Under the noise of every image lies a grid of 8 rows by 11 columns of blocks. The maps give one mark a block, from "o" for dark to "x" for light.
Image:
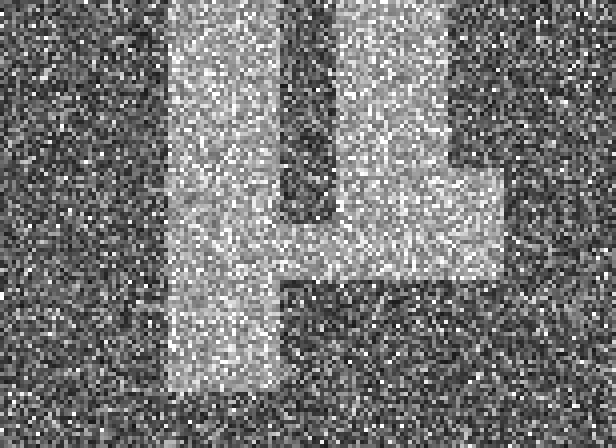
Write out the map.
o o o x x o x x o o o
o o o x x o x x o o o
o o o x x o x x o o o
o o o x x o x x x o o
o o o x x x x x x o o
o o o x x o o o o o o
o o o x x o o o o o o
o o o o o o o o o o o
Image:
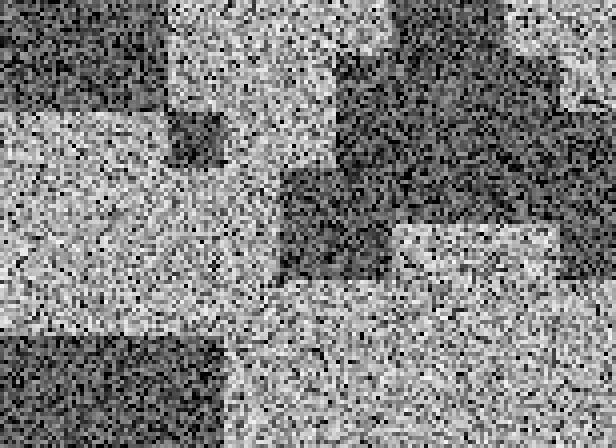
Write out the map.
o o o x x x x o o x x
o o o x x x o o o o x
x x x o x x o o o o o
x x x x x o o o o o o
x x x x x o o x x x o
x x x x x x x x x x x
o o o o x x x x x x x
o o o o x x x x x x x
